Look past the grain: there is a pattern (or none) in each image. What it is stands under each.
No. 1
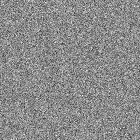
only noise
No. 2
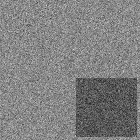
one block
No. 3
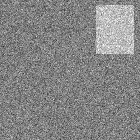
one block
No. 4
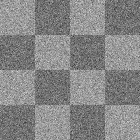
a checkerboard
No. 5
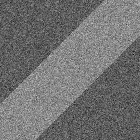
a diagonal band
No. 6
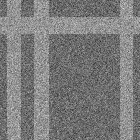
bands of rows crossing bands of columns
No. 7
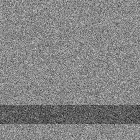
one band of rows
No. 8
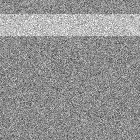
one band of rows
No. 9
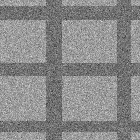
bands of rows crossing bands of columns
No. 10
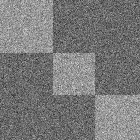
blocks along the diagonal
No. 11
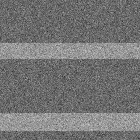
bands of rows
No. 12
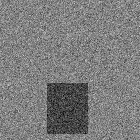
one block
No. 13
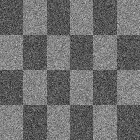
a checkerboard
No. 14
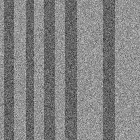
bands of columns
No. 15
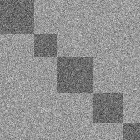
blocks along the diagonal
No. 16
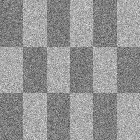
a checkerboard
